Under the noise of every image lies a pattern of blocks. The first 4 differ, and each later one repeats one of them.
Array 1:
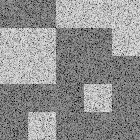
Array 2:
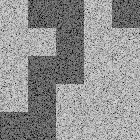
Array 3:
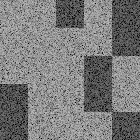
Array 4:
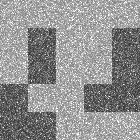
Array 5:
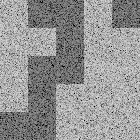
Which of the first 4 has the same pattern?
2
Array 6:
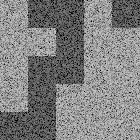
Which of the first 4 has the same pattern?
2
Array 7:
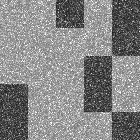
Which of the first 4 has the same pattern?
3
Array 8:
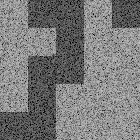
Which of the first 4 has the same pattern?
2
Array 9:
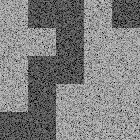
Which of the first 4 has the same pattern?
2
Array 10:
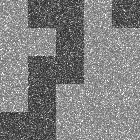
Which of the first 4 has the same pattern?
2
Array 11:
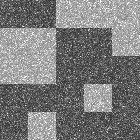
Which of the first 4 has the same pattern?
1
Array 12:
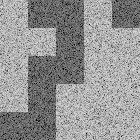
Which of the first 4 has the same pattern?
2
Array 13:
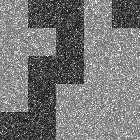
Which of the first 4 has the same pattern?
2
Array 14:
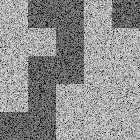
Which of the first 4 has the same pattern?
2
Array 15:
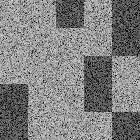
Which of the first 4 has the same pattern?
3
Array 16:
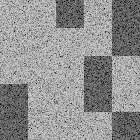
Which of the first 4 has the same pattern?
3
